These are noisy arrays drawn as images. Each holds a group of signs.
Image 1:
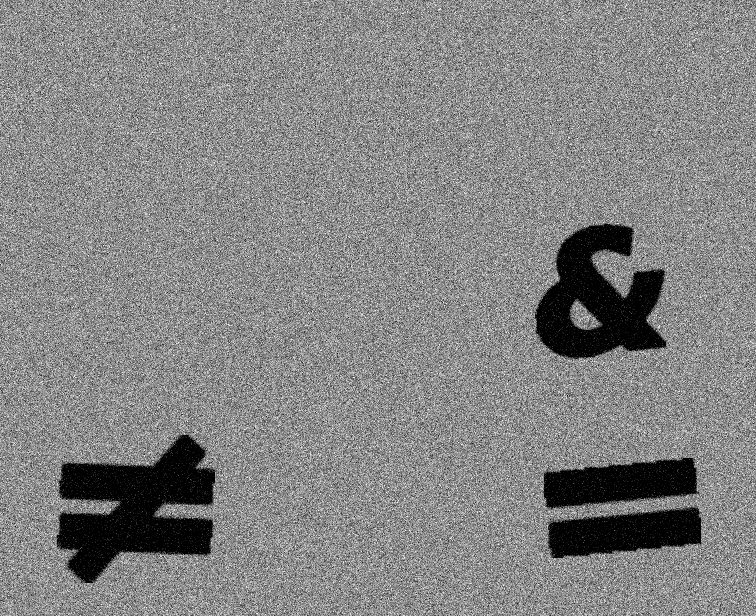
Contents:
middle right: ampersand; bottom left: not-equal sign; bottom right: equals sign
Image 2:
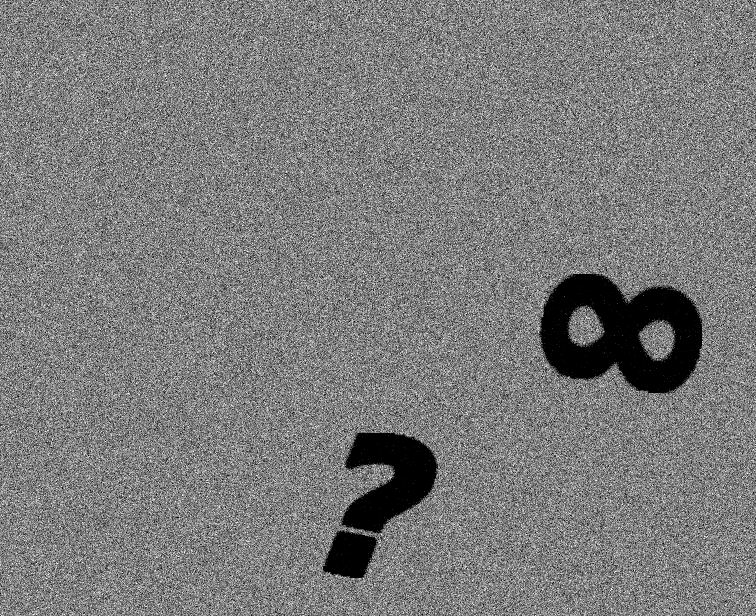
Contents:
middle right: infinity sign; bottom middle: question mark
